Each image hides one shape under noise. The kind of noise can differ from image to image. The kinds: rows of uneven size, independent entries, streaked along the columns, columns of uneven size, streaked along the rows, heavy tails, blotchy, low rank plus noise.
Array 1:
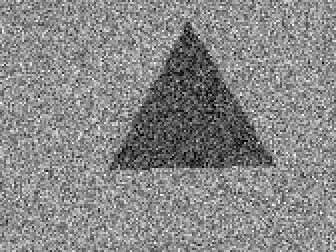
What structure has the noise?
independent entries
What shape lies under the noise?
triangle
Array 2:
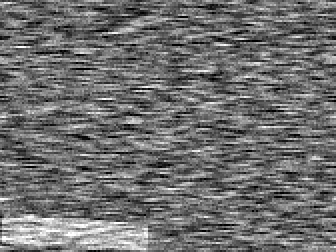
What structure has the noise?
streaked along the rows
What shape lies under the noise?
bar
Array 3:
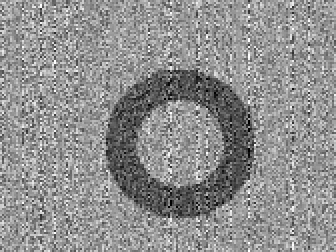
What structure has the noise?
columns of uneven size
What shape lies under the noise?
ring
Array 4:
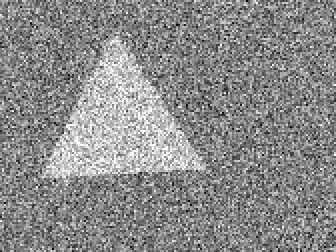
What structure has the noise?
independent entries
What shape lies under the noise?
triangle
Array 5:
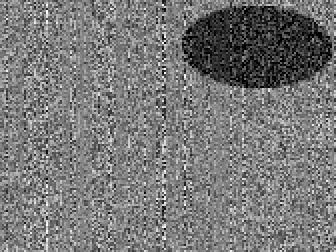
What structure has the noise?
columns of uneven size
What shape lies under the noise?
ellipse
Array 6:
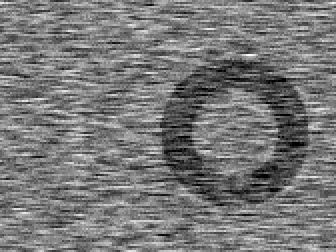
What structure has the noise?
streaked along the rows
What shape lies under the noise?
ring
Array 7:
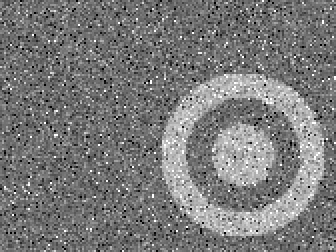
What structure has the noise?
heavy tails
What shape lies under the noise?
bullseye
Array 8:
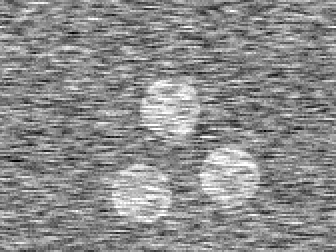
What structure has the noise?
streaked along the rows
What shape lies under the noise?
three dots
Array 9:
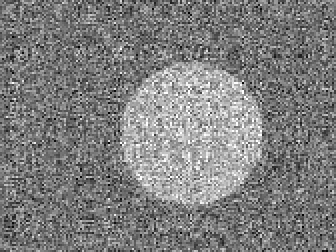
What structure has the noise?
low rank plus noise
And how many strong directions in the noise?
five to eight
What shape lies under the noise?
disc
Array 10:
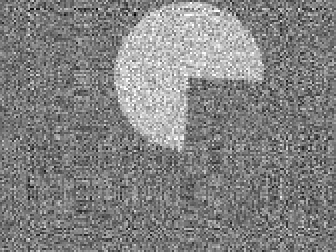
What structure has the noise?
low rank plus noise
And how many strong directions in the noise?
three or four
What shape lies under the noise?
disc with a wedge cut out
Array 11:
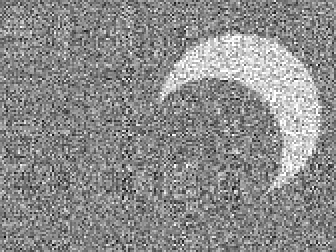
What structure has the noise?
low rank plus noise
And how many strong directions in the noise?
five to eight
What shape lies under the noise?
crescent
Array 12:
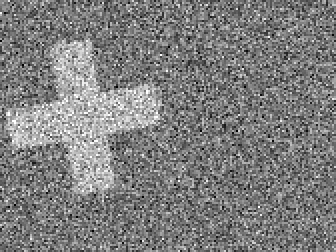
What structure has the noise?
independent entries
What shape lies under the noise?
cross
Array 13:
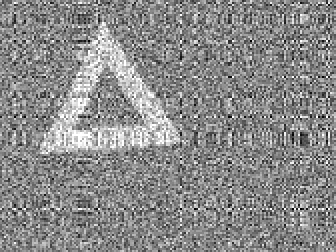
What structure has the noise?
low rank plus noise
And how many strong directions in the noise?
one
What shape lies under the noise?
triangle frame
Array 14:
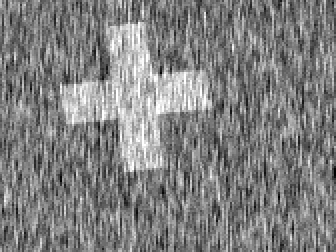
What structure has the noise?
streaked along the columns
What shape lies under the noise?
cross
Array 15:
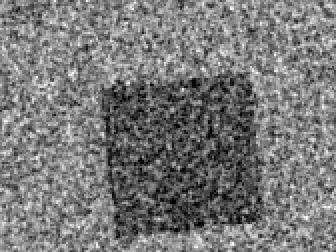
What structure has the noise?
blotchy
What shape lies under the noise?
square
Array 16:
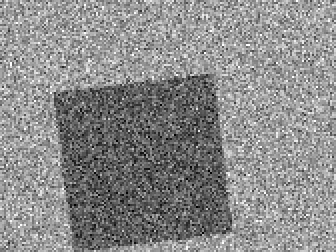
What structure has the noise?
independent entries
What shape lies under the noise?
square
